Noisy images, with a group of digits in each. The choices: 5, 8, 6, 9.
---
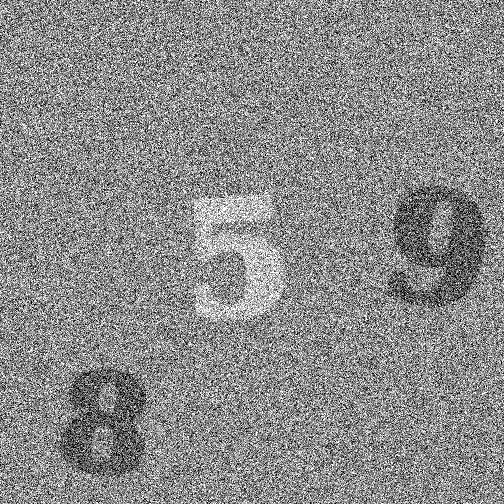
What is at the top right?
nothing
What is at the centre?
5
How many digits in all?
3
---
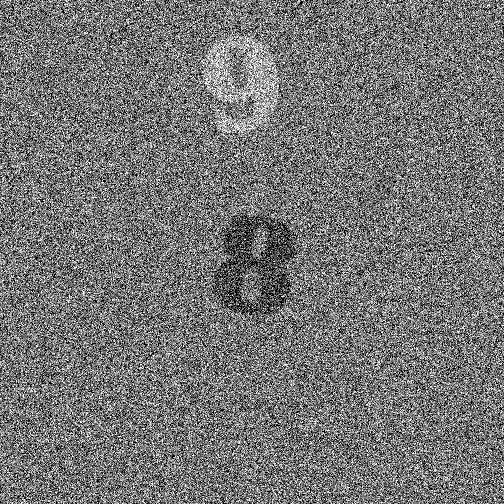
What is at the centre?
8
